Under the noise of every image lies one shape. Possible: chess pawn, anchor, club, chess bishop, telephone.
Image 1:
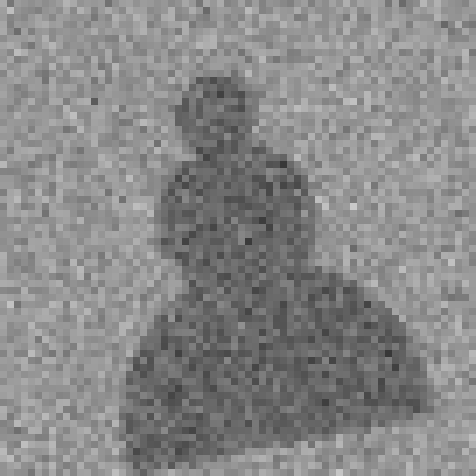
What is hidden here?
dark chess pawn
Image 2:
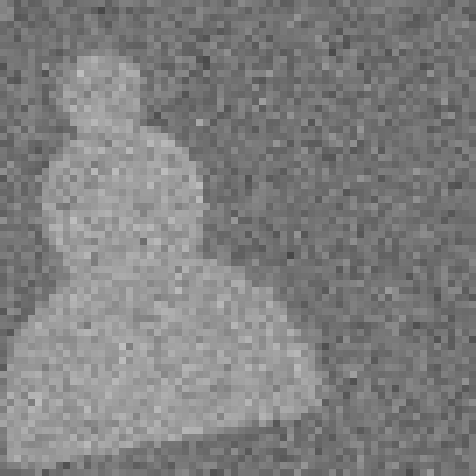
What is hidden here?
light chess pawn
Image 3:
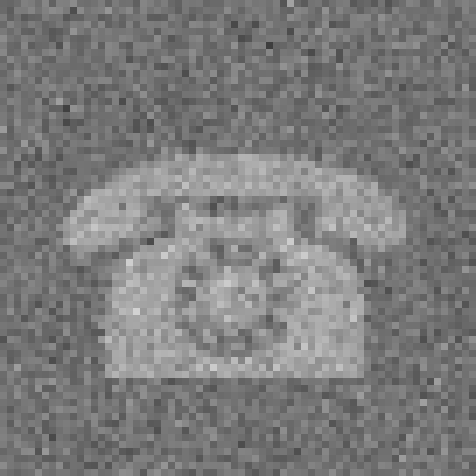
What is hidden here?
light telephone
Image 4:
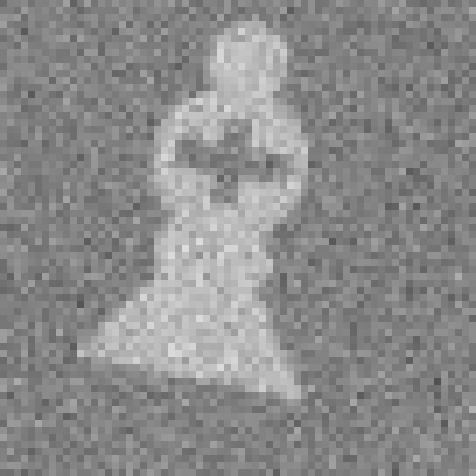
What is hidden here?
light chess bishop
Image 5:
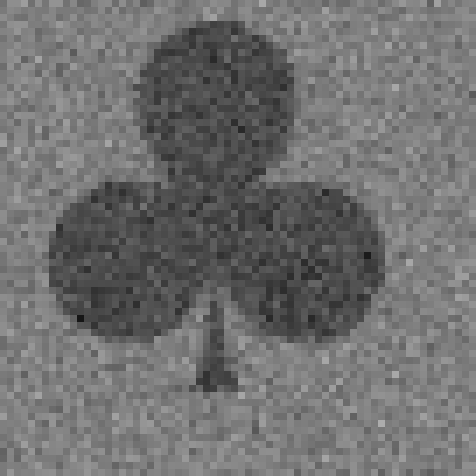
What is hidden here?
dark club
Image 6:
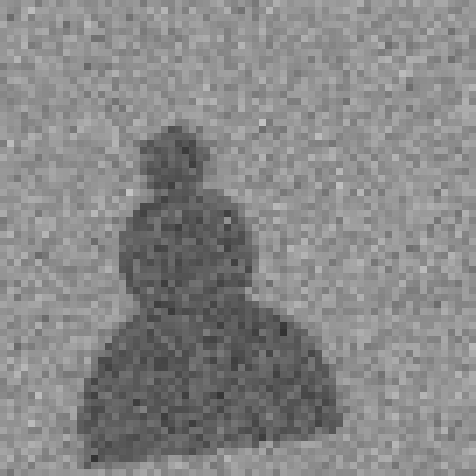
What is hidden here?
dark chess pawn
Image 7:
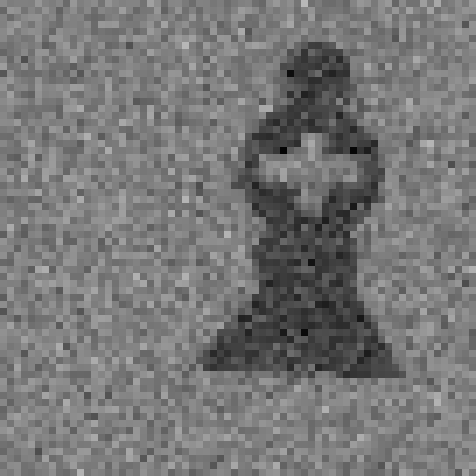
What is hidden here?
dark chess bishop
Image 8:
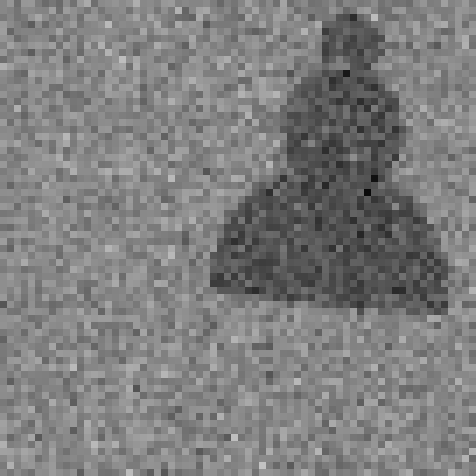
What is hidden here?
dark chess pawn
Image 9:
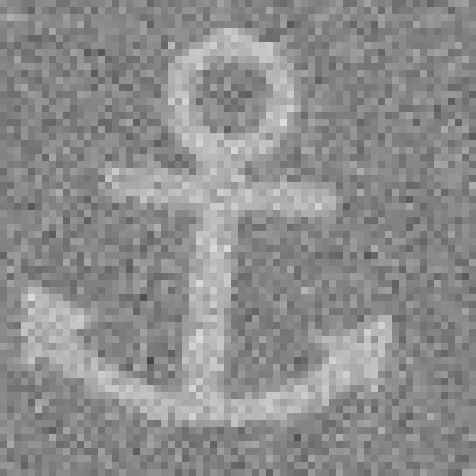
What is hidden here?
light anchor
